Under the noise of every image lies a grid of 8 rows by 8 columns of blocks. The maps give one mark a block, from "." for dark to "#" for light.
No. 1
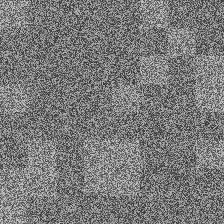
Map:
# . . . . # . .
. . . . . . # .
. . . . . # . #
# . . . # . . #
. . . . . . . .
. # . # # . . #
# # . # # . . .
# . . . . . . .
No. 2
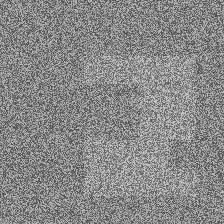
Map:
. . . . . . . .
. . . . . . . .
. . . # # # # .
. . . . . # # .
. . . . . # # .
. . . # # # . .
. . . # # # # .
. . . . . . . .
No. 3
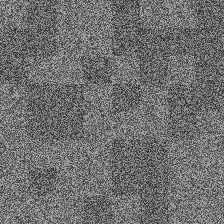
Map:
# . # # . # # .
. . # # . . . .
. # # . # . # .
# . . # . # . .
# . . # # # . #
# # # # . . # #
# . # # . . # #
# # # . # . # #
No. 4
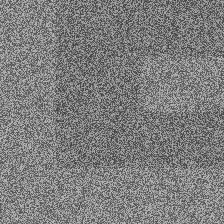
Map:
# # . . . . . .
# # . . . . . .
# # . . . # # #
# # . . . # # #
# # . . . . . .
# # . . . . . .
# # # # # # # #
# # # # # # # #
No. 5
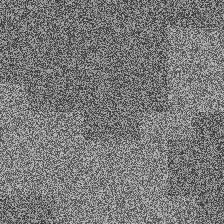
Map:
. . . . . . . .
. . . . . . # #
. . . . . . # #
# . . . . . # #
# # # . . # # .
# # # # # # . .
# # # # # # . .
. . # # # # # .
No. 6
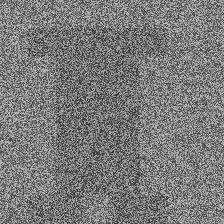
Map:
# # # # # # # #
# . . . . . # #
# # . . . # # #
# # . . . # # #
# # . . . # # #
# # . . . # # #
# # . . . # # #
# . . # . . # #
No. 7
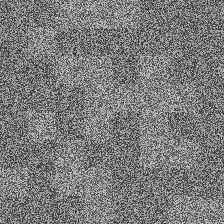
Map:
. . # # # . . .
. # . . . . . .
. . # # . # . .
. . . # # # # .
. # . # . # . .
. . # . . # # .
# . # # . . . .
. . . # . . # #
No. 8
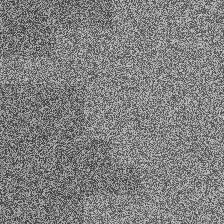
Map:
. . . . # # # #
. . # # # # # #
# # # # # # # #
. . . # # # # #
. . . # # # # #
. . . . # # # #
. . . . . # # #
. . . # # # # #
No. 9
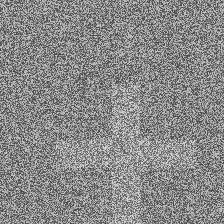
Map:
. . . . . . . .
. . . . . . . .
. . . . . . . .
. . . . # . . .
. . . . # . . .
. . # # # # # .
. . . . # . . .
. . . . # . . .
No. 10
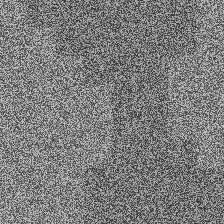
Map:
# . . . . . . #
# # . . . . . #
# # # . . . # #
# # # # . . # #
# # # # . . # #
# # # # . . . #
# # # . . . . .
# # # . . . . .
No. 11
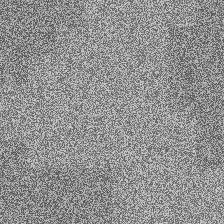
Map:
. . . # # # # .
. . # # # # . .
. # # # # # . .
# # # # # # . .
# # # # # # # .
. # # # # # # .
. . . . # # # #
. . . . # # # #
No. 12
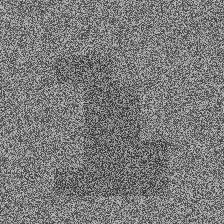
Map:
# # # # # # # #
# # # # # # # #
# # . . # # # #
# # # . . # # #
# # # . . # # #
# # # . . . # #
# # . . . . # #
# # # # # # # #
